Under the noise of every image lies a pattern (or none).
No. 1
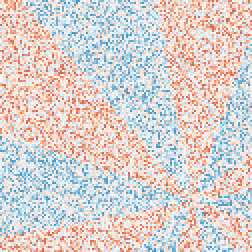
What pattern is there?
spokes from one point
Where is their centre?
bottom right
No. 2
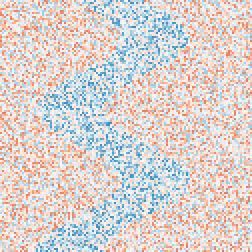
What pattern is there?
a wavy band
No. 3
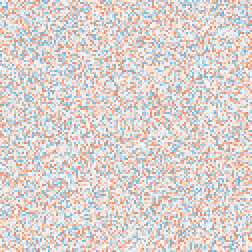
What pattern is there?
only noise
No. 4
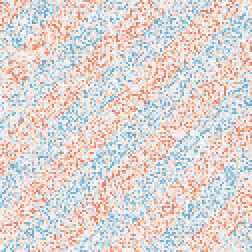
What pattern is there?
diagonal stripes
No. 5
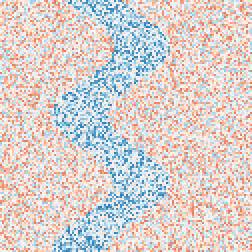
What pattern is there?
a wavy band
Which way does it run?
top to bottom
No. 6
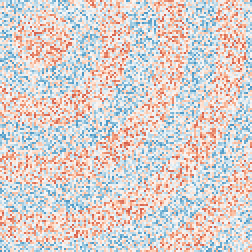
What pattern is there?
rings round one point
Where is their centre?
top left
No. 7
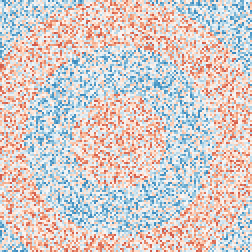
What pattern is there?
rings round one point
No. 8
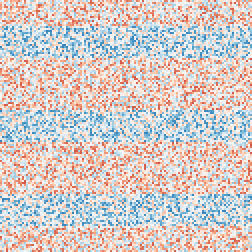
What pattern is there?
horizontal stripes
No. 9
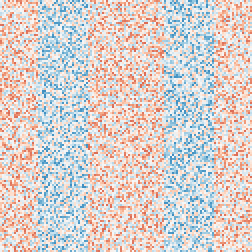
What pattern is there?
vertical stripes
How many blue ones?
2
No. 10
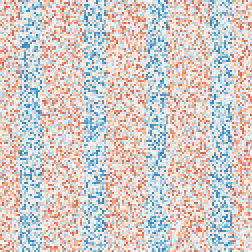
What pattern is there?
vertical stripes
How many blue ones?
4
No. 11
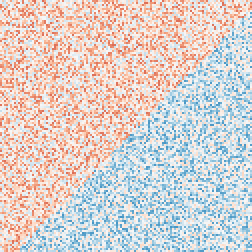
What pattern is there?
a sharp edge
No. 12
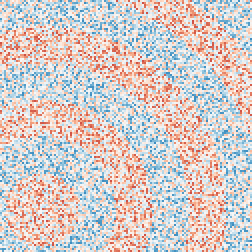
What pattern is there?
rings round one point
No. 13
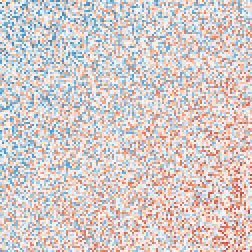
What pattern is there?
a smooth slope
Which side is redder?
bottom right
